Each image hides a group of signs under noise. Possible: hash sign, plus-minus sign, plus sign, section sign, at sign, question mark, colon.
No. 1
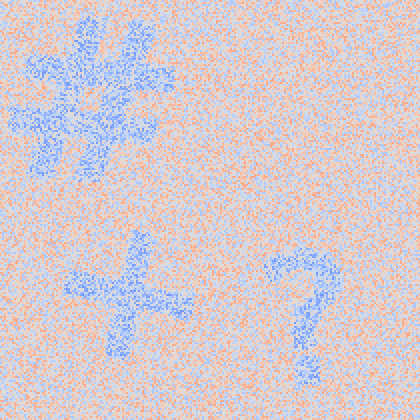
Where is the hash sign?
top left
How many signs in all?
3
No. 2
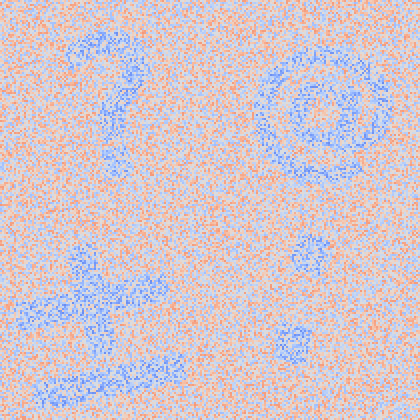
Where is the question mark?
top left
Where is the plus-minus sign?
bottom left
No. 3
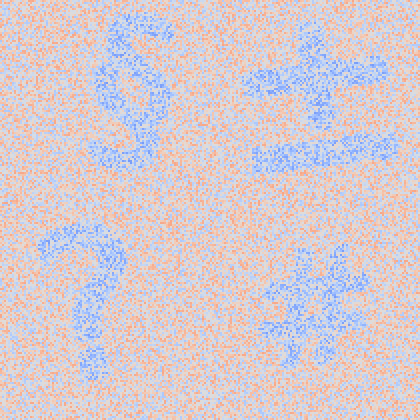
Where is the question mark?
bottom left
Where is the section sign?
top left
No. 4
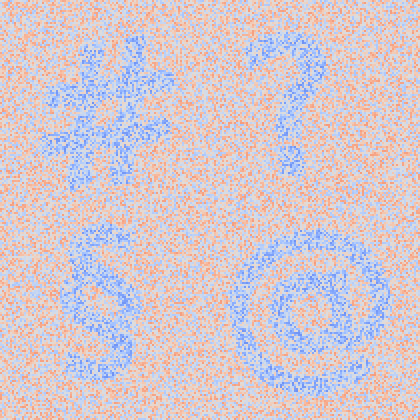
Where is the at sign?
bottom right
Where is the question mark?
top right
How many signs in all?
4
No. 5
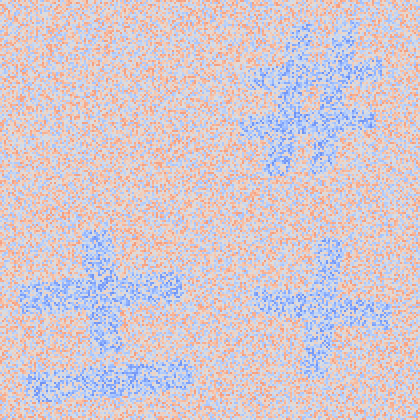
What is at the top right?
hash sign
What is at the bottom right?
plus sign
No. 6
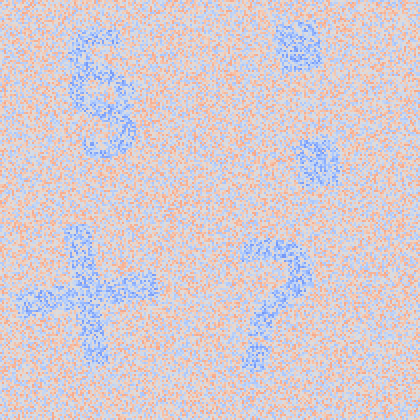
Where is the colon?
top right
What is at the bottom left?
plus sign
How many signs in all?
4
